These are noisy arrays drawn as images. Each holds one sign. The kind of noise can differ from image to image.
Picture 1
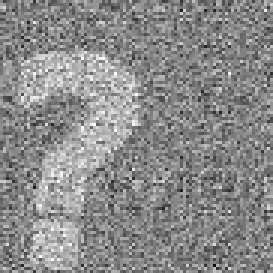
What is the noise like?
low rank plus noise
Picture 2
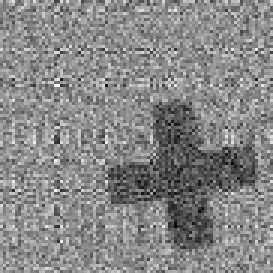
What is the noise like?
low rank plus noise
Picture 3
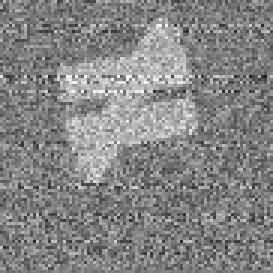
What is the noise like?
rows of uneven size
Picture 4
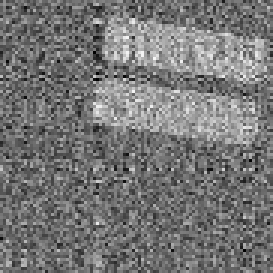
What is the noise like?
low rank plus noise
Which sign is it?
equals sign
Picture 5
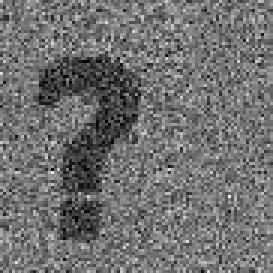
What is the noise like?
low rank plus noise
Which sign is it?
question mark
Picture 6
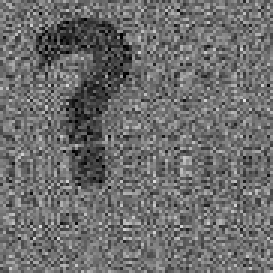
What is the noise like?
low rank plus noise
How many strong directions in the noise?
one
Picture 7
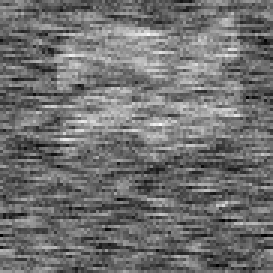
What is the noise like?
streaked along the rows
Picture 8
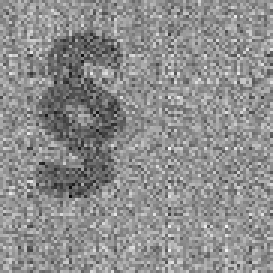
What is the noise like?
low rank plus noise
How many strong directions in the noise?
two
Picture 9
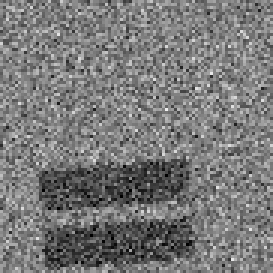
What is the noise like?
independent entries
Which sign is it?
equals sign
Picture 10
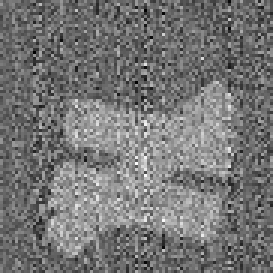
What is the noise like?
columns of uneven size
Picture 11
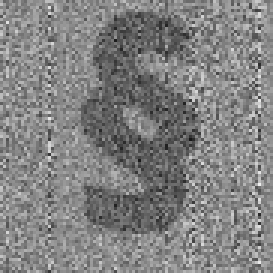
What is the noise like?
columns of uneven size
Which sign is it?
section sign
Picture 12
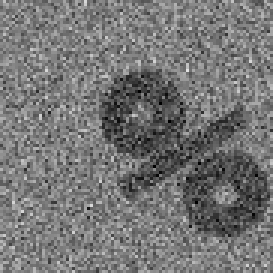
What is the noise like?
independent entries
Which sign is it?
percent sign
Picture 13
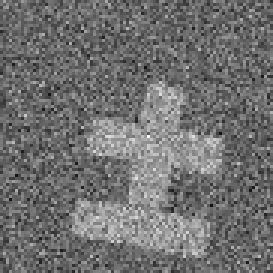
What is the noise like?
independent entries
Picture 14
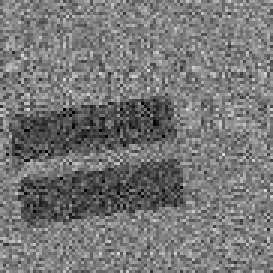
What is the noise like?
low rank plus noise
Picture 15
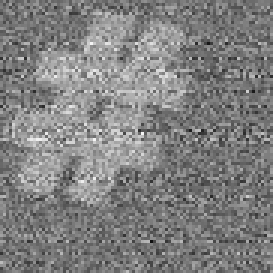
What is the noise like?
rows of uneven size
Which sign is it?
hash sign
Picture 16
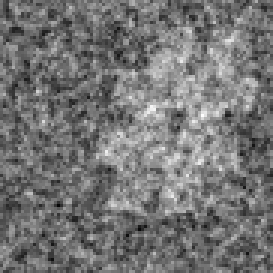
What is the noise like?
blotchy
